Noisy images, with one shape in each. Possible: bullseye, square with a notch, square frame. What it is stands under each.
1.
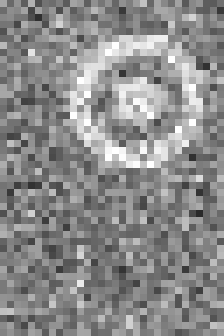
bullseye
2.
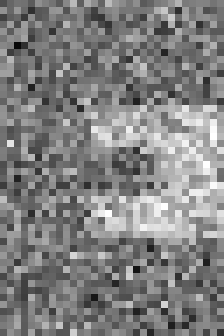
square with a notch
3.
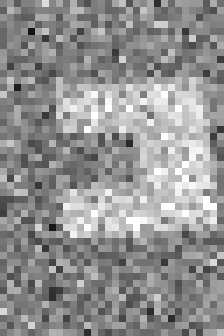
square with a notch
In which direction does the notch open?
left
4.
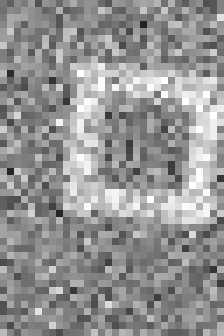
square frame
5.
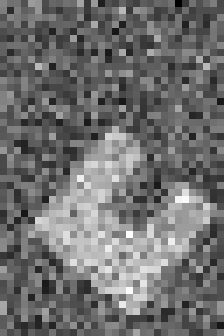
square with a notch
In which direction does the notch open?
up and right
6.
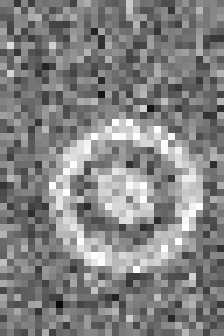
bullseye
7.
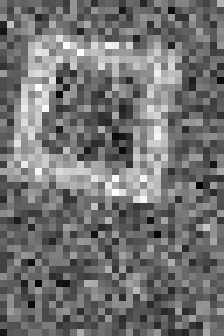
square frame
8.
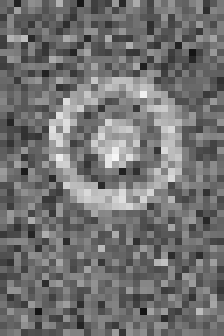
bullseye
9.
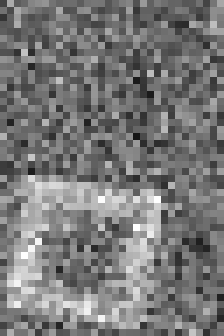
square frame
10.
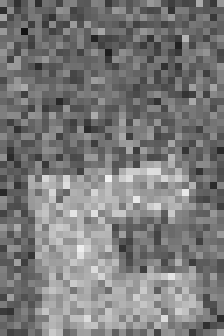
square with a notch
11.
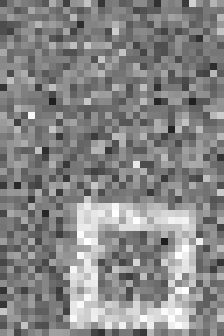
square frame
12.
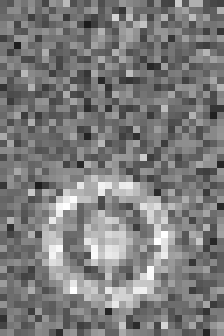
bullseye
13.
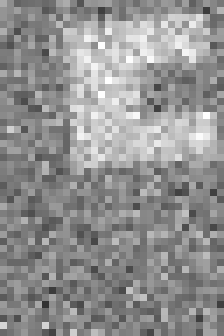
square with a notch
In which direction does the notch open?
right
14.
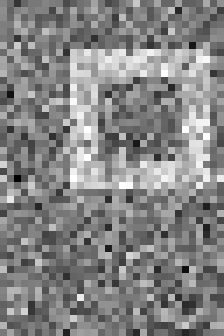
square frame
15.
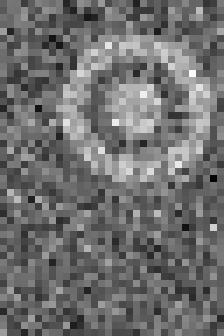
bullseye
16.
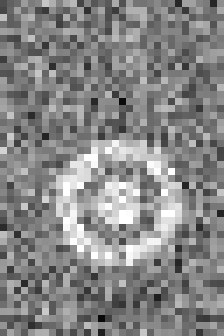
bullseye
